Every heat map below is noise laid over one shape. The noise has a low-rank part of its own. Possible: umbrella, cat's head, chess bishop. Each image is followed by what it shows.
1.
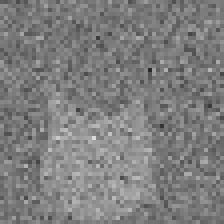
cat's head
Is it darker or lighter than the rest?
lighter
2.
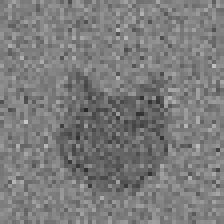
cat's head
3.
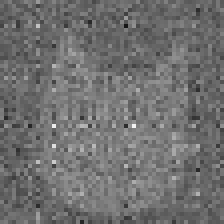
cat's head
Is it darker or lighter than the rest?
lighter
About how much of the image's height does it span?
nearly all
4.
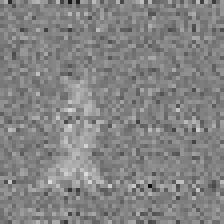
chess bishop
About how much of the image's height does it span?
half
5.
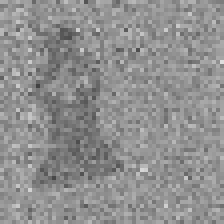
chess bishop
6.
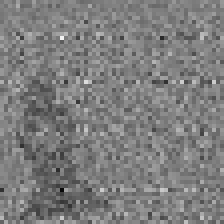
chess bishop
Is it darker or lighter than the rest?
darker
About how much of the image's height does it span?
two thirds
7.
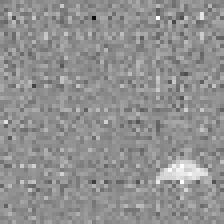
umbrella
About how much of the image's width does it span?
a quarter
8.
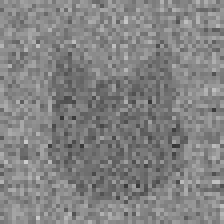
cat's head
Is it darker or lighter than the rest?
darker
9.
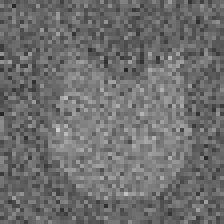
cat's head
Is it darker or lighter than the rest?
lighter
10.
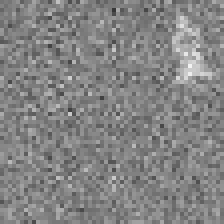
chess bishop
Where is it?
top right
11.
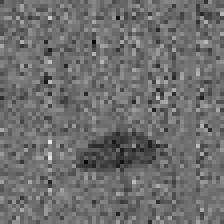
umbrella
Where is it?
bottom middle
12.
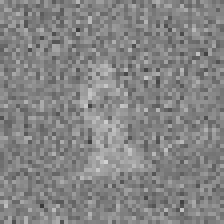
chess bishop
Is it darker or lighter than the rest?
lighter
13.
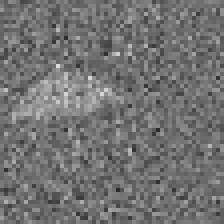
umbrella
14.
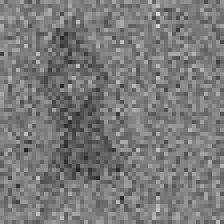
chess bishop
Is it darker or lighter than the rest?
darker
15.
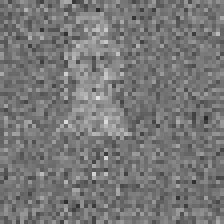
chess bishop
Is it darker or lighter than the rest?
lighter
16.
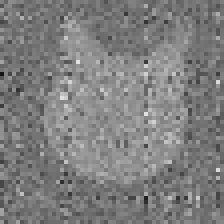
cat's head
